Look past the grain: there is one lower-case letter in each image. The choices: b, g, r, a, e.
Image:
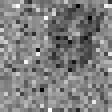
g
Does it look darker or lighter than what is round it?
darker
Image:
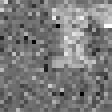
r
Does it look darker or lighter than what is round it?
lighter
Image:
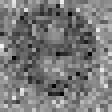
e
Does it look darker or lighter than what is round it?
darker
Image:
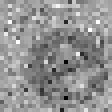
e
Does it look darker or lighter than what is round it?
darker
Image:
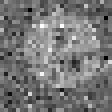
e
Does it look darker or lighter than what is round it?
lighter
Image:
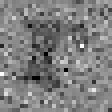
r
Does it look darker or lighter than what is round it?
darker
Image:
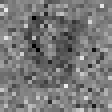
g
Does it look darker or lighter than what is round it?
darker
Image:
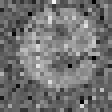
e
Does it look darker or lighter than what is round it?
lighter
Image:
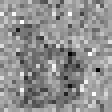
b
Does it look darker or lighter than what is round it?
darker
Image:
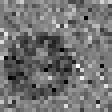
e
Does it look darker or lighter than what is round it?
darker
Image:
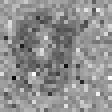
g
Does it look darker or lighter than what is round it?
darker
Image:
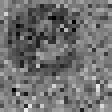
e
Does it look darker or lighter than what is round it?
darker
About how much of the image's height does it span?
two thirds
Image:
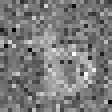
b
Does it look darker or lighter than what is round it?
lighter
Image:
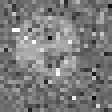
e
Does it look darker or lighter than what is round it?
lighter
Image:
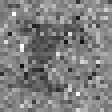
r
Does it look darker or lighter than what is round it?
darker
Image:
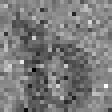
b
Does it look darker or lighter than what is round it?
darker
